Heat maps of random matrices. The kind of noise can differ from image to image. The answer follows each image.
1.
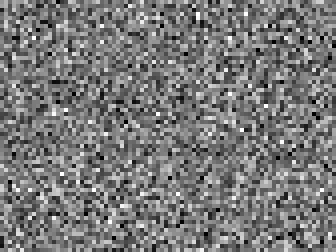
independent entries
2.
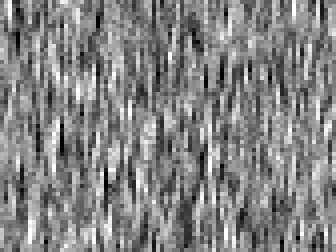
streaked along the columns
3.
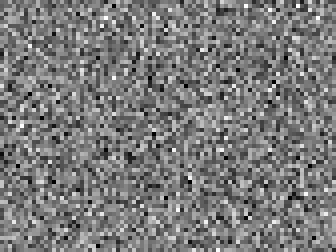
independent entries
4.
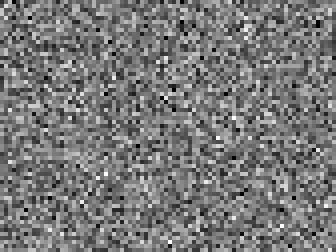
independent entries
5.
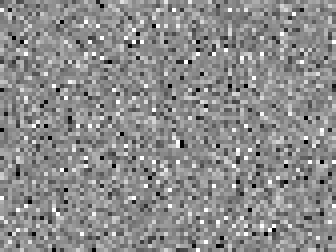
heavy tails
